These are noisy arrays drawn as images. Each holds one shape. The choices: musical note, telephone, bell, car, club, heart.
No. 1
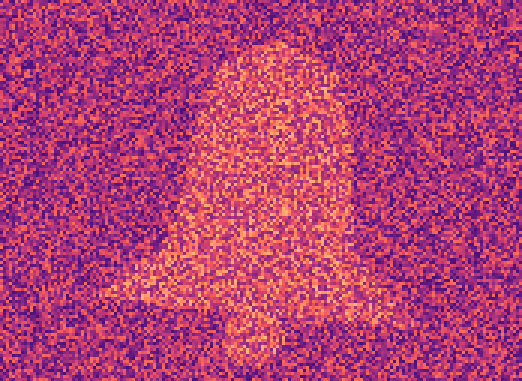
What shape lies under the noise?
bell
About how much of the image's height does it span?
nearly all
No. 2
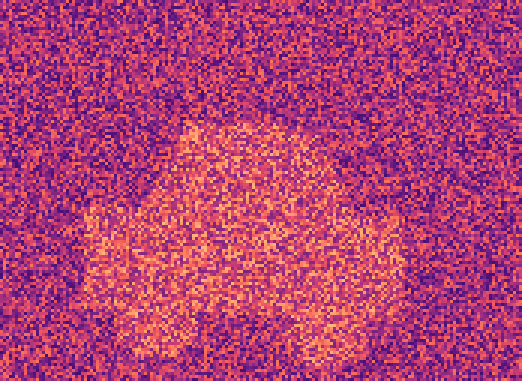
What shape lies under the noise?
car
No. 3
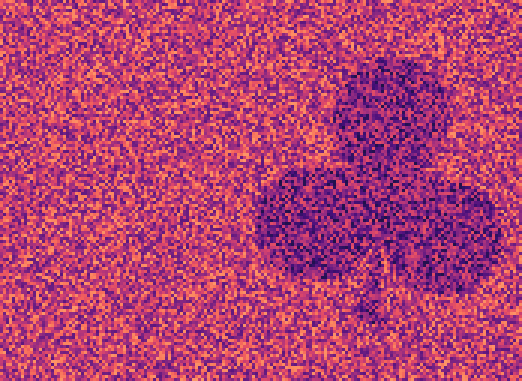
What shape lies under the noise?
club
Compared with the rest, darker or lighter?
darker
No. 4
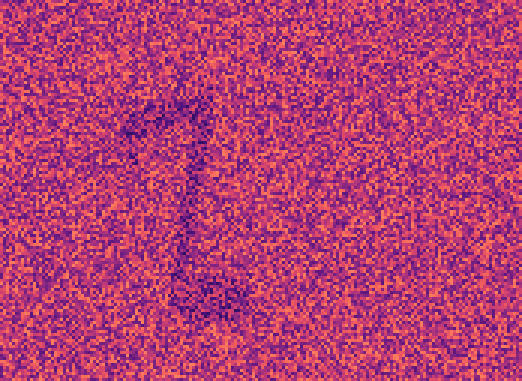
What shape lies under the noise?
musical note
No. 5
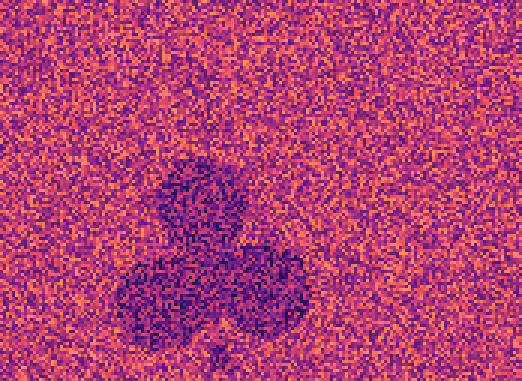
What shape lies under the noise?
club
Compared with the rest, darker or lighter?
darker
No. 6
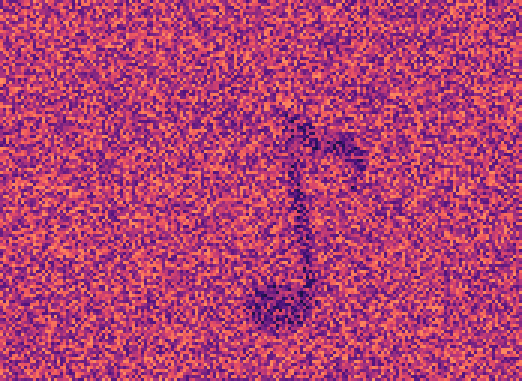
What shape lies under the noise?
musical note
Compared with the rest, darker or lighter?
darker
